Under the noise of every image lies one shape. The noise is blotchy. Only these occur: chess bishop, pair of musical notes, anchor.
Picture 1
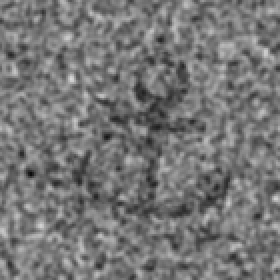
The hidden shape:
anchor
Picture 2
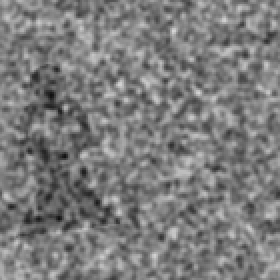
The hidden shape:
chess bishop
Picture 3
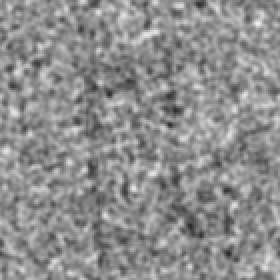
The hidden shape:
pair of musical notes
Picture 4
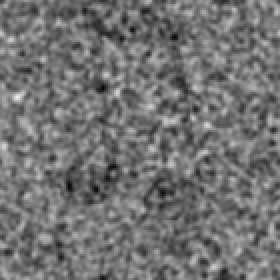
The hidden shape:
pair of musical notes
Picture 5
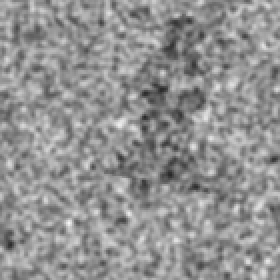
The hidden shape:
chess bishop
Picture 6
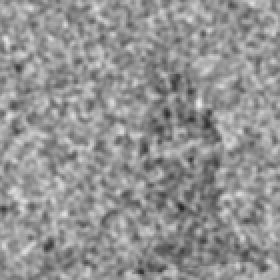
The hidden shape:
chess bishop
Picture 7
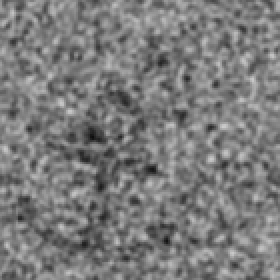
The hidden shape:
anchor
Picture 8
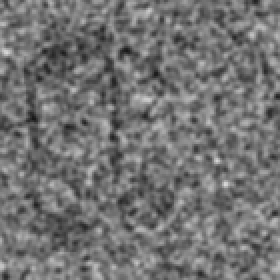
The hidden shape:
pair of musical notes
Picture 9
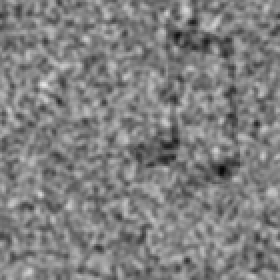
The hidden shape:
pair of musical notes
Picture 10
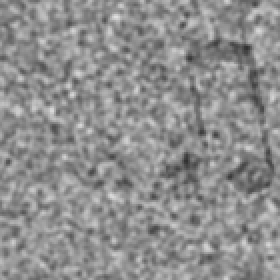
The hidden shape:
pair of musical notes
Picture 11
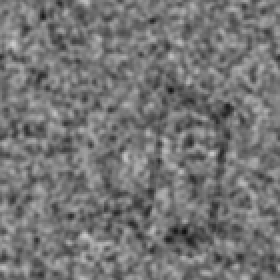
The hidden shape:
pair of musical notes
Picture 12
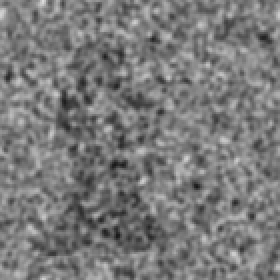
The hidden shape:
chess bishop
